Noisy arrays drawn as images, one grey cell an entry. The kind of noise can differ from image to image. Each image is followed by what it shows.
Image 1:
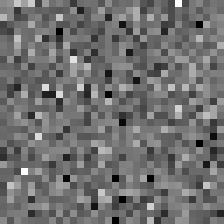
heavy tails
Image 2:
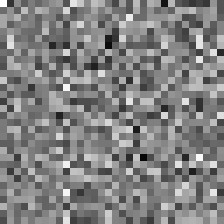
low rank plus noise
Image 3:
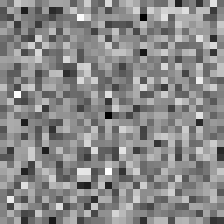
low rank plus noise
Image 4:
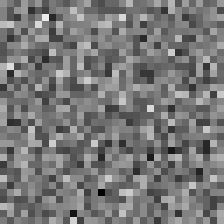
independent entries
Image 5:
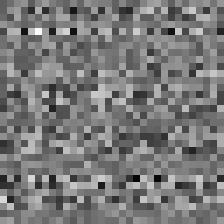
rows of uneven size
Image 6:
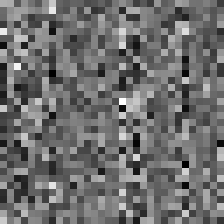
columns of uneven size
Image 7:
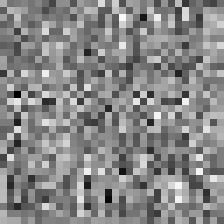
low rank plus noise
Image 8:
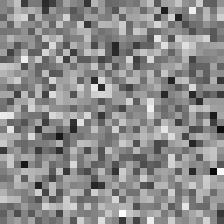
independent entries
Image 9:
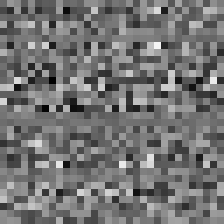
rows of uneven size
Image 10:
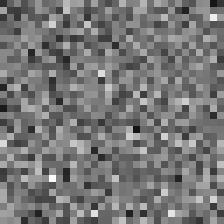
independent entries
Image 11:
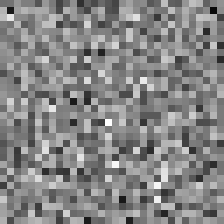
independent entries
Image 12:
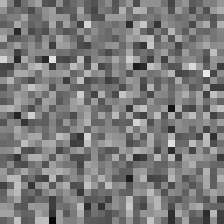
low rank plus noise
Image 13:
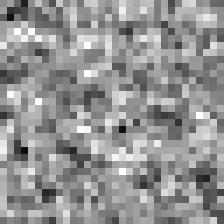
blotchy
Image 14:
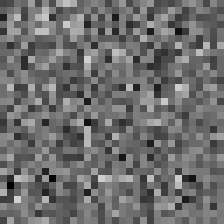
low rank plus noise
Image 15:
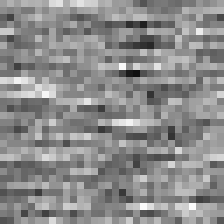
streaked along the rows
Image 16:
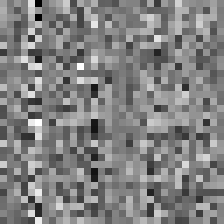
columns of uneven size
